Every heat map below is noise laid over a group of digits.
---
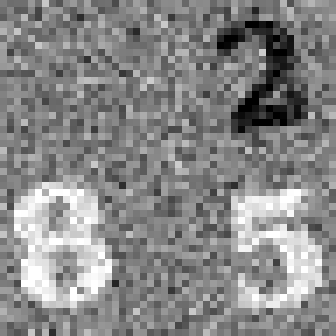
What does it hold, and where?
top right: dark 2; bottom left: light 8; bottom right: light 5
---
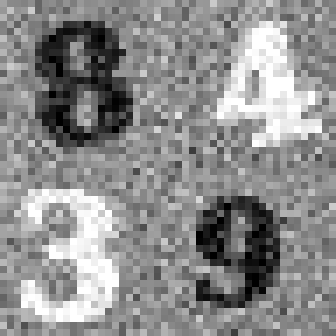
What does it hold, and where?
top left: dark 8; top right: light 4; bottom left: light 3; bottom right: dark 9
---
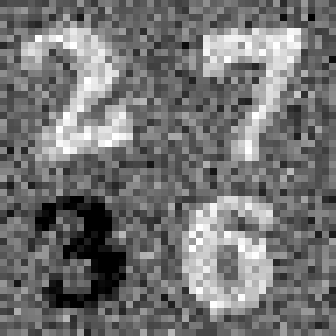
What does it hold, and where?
top left: light 2; top right: light 7; bottom left: dark 3; bottom right: light 6
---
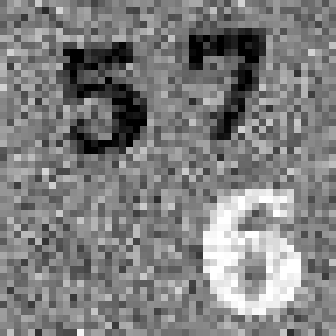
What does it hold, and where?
top left: dark 5; top right: dark 7; bottom right: light 6
